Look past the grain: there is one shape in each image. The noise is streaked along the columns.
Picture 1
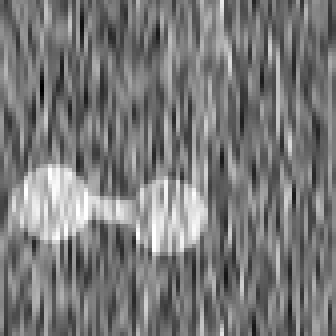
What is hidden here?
light dumbbell
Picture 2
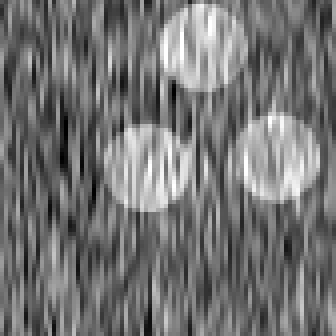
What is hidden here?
light three dots
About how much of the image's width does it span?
two thirds
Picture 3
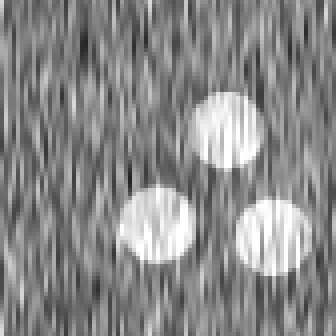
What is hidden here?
light three dots
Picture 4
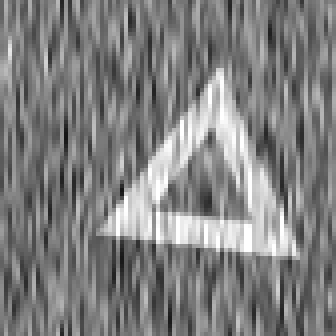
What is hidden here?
light triangle frame
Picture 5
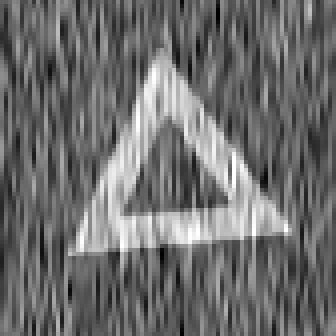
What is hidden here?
light triangle frame
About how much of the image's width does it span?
two thirds
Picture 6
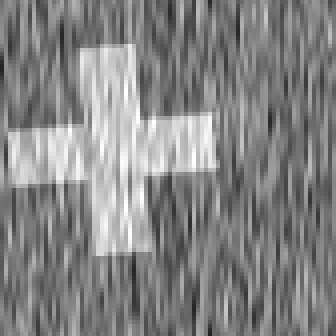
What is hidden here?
light cross
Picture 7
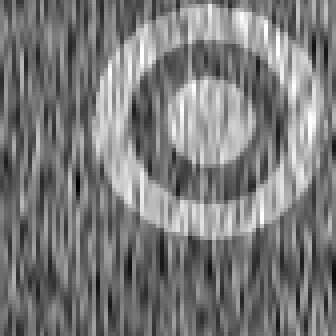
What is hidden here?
light bullseye
